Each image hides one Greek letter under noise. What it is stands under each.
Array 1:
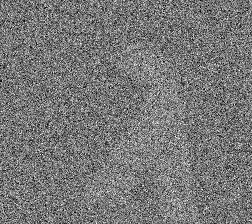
lambda
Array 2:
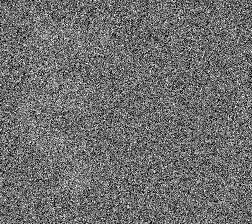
xi
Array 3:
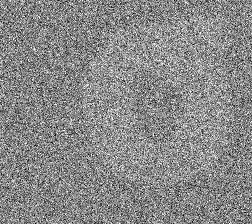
sigma
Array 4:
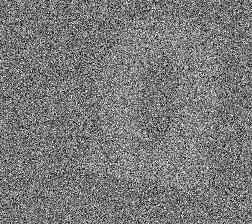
omega
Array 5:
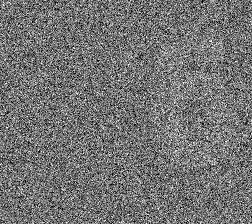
delta
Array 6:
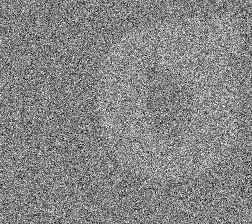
sigma
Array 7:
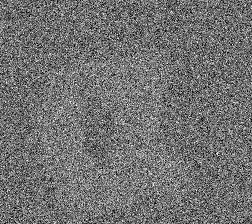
alpha
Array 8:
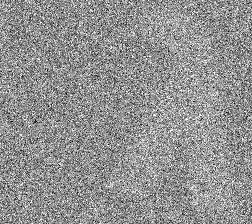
lambda
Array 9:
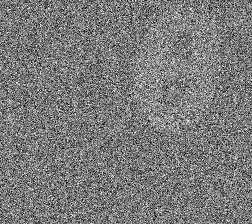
theta
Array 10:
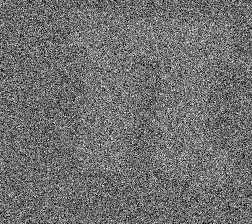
pi
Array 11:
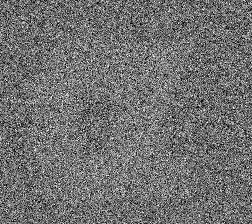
alpha
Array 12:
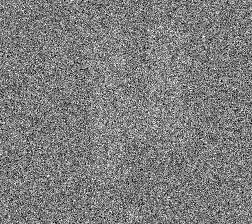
mu
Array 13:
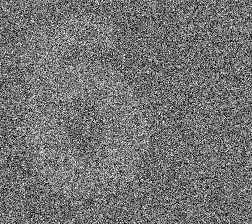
delta
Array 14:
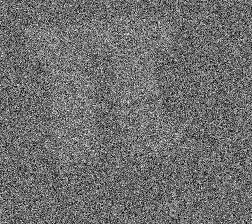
pi
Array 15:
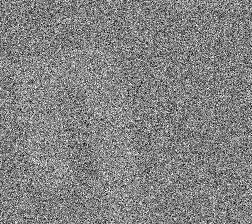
eta
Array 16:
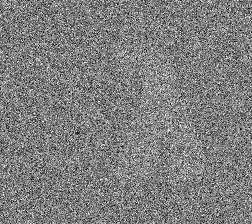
lambda
